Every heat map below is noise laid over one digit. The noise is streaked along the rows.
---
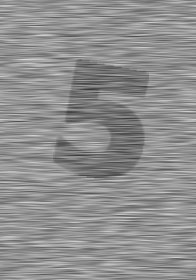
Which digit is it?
5
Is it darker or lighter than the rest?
darker
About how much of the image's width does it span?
half
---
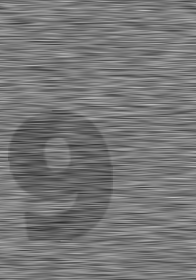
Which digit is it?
9
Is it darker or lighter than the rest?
darker
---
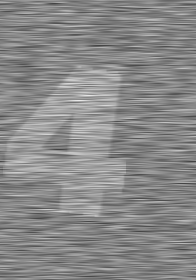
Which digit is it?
4
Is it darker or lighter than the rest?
lighter
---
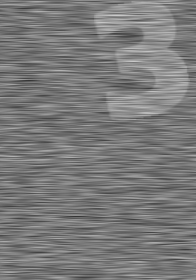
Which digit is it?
3
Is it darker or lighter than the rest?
lighter
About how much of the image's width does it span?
half
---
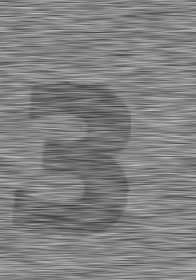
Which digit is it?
3
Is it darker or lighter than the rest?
darker
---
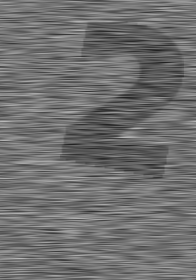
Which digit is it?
2
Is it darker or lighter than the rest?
darker
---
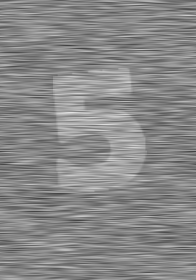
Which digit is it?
5
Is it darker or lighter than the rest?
lighter
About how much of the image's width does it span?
half
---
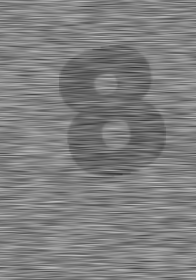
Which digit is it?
8
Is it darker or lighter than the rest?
darker
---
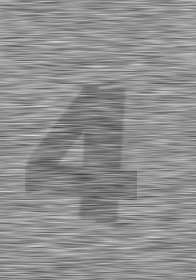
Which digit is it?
4
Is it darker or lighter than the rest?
darker
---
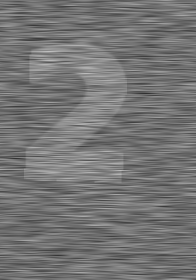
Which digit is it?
2
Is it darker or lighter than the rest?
lighter
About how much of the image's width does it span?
half
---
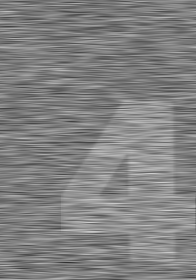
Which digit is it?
4
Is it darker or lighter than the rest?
lighter
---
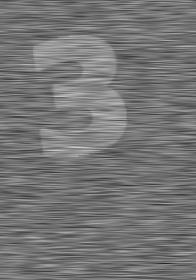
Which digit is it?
3
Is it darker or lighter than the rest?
lighter
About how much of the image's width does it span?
half
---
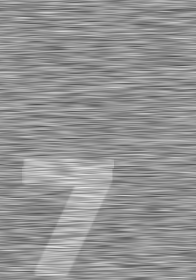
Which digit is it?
7
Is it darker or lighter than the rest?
lighter
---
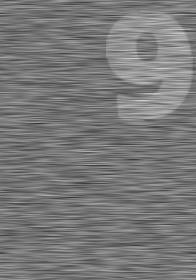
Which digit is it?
9
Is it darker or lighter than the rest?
lighter
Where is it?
top right
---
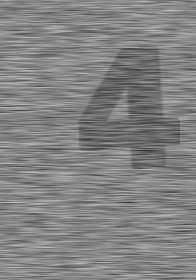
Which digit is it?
4
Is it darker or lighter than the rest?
darker
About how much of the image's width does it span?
half
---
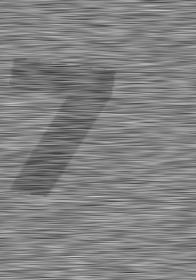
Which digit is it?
7
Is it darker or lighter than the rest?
darker
